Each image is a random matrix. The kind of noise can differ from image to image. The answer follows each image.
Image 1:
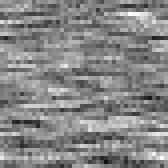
streaked along the rows
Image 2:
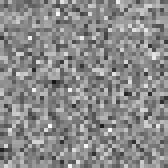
independent entries
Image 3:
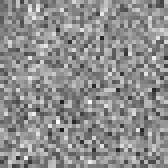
independent entries
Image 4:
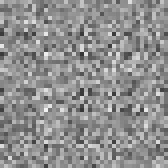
low rank plus noise
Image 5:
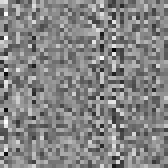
columns of uneven size
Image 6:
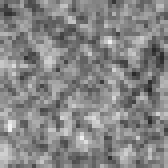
blotchy
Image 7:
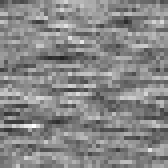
streaked along the rows
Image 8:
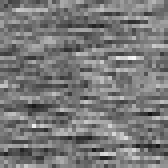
streaked along the rows
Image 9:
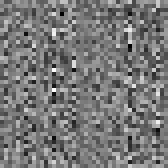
columns of uneven size
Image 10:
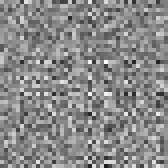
low rank plus noise
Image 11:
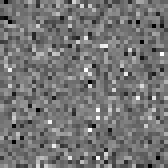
heavy tails
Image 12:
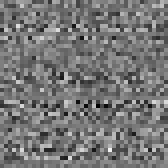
rows of uneven size
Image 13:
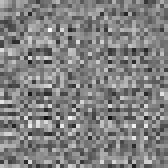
low rank plus noise
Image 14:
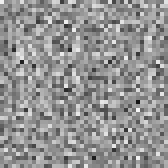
low rank plus noise
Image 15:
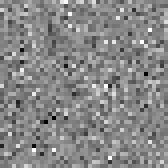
heavy tails
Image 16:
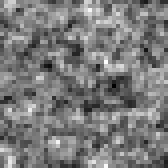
blotchy
